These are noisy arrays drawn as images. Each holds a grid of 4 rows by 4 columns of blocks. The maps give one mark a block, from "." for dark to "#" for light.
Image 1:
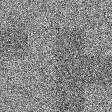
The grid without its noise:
# # # #
. # . #
# # . .
# # . #
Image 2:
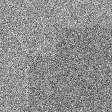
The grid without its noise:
# # # #
# # . .
# . . .
# . . .
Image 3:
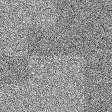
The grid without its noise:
# # . .
# . . .
. # # .
# # # .
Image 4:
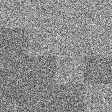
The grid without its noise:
# # # #
. # # #
. . # .
. . . #
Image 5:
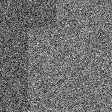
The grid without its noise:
. . # #
. # # #
. # # #
. # # #
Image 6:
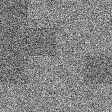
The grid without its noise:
. # # #
. . # #
. # # .
# # # #
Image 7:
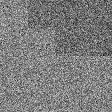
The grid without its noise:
# . . .
# # . .
# # # #
# # # #
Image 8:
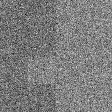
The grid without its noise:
. . # #
. . # #
. # # #
. . # #
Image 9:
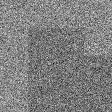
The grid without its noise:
# # # #
# . . #
# . . .
# . . .
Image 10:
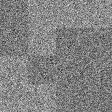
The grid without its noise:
. # # #
. # . .
# . . .
# # . .
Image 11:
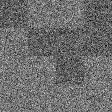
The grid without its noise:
. # # .
# . . .
# # . #
# # # #
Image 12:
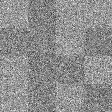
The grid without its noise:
# . # #
. . # .
# . . #
# . # .
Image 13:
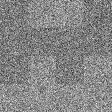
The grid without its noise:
. # # .
. . . .
. # . #
# # # #
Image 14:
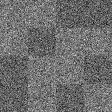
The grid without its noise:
# # . .
# . # #
. # # .
. # . #
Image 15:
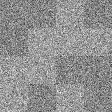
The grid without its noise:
. . # .
. # # #
# # . .
# . # .
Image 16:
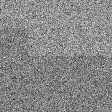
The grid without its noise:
# # # #
. # # #
. . . .
. . . .
